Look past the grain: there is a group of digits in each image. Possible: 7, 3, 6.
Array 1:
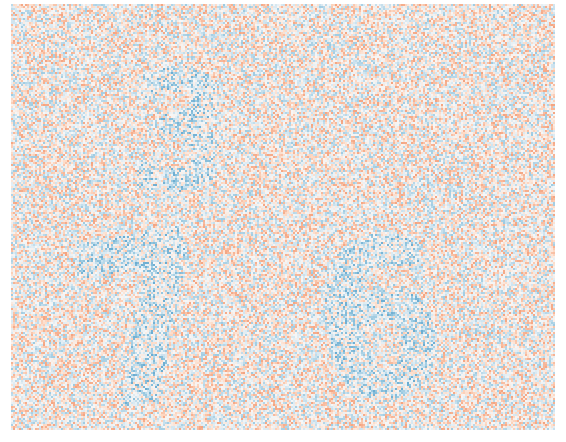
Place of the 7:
bottom left
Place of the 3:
top left
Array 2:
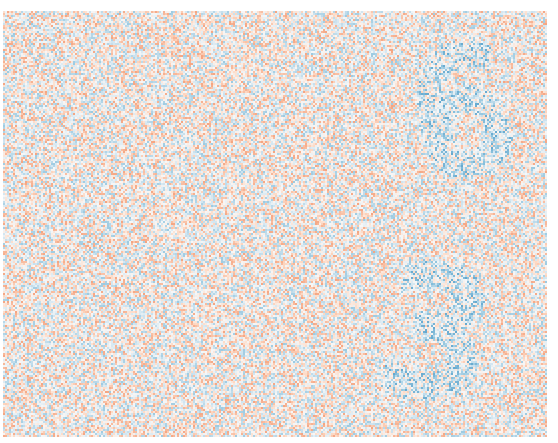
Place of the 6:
top right
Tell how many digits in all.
2
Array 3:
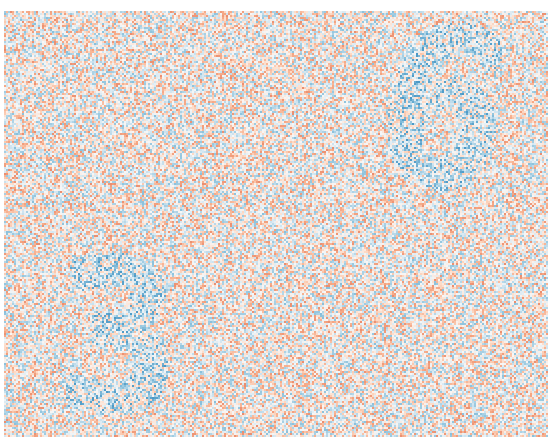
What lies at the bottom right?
nothing
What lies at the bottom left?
3
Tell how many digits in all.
2
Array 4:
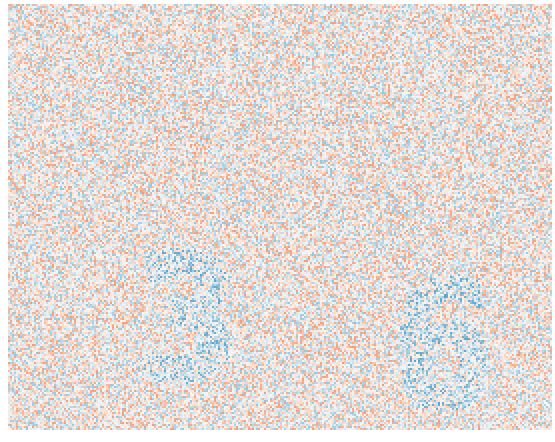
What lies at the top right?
nothing
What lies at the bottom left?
3
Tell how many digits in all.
2
